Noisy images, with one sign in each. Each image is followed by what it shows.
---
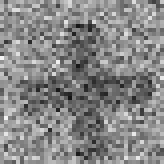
dark plus sign
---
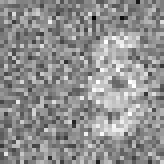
light section sign
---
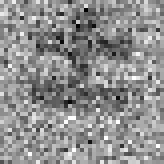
dark plus-minus sign
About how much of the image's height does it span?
two thirds
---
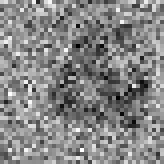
dark ampersand
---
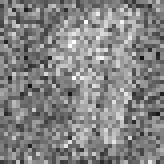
light pilcrow
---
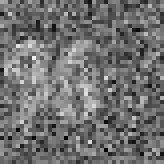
light percent sign
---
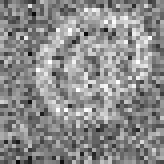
light at sign
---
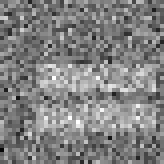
light equals sign
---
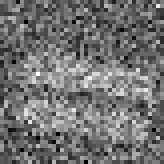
light equals sign
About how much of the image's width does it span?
nearly all
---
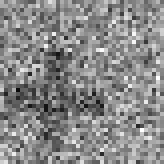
dark plus sign
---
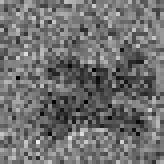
dark not-equal sign
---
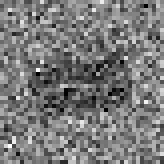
dark approximately sign
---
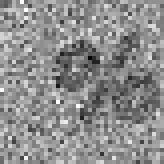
dark percent sign
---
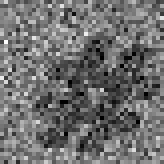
dark hash sign
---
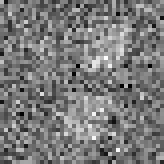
light colon
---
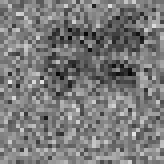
dark not-equal sign
